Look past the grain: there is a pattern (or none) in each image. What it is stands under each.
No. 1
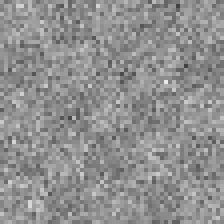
a checkerboard
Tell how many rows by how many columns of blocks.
5 by 5
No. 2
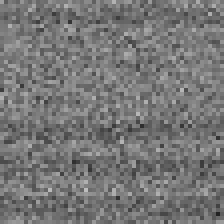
bands of rows
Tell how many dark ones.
4
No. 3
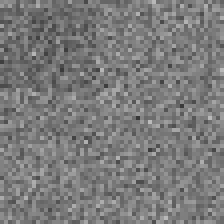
one block
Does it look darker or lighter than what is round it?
darker
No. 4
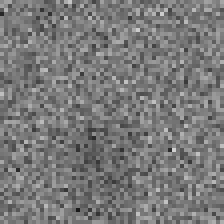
one block
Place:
bottom middle
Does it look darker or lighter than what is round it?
darker
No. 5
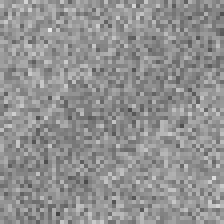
a diagonal band
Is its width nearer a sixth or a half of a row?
a half
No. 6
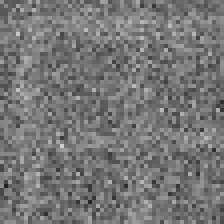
bands of rows crossing bands of columns
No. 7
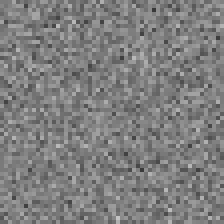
only noise
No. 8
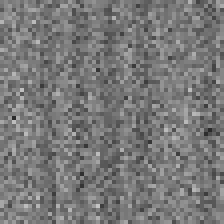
bands of columns
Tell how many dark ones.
5
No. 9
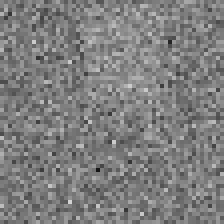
one block
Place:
top middle
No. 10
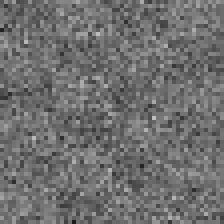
a checkerboard
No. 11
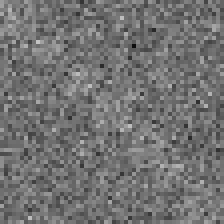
blocks along the diagonal
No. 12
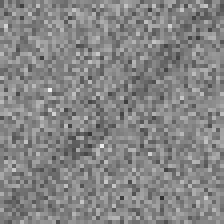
a diagonal band
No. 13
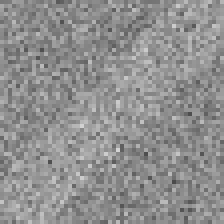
a diagonal band
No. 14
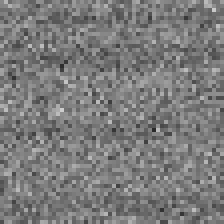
bands of rows
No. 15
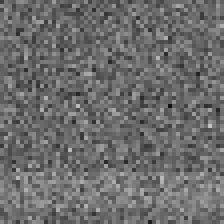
one band of rows
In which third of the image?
bottom
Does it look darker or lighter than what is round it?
lighter
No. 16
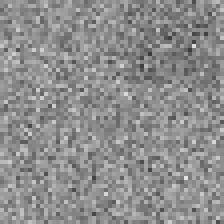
one block
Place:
top right
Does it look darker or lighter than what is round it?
darker
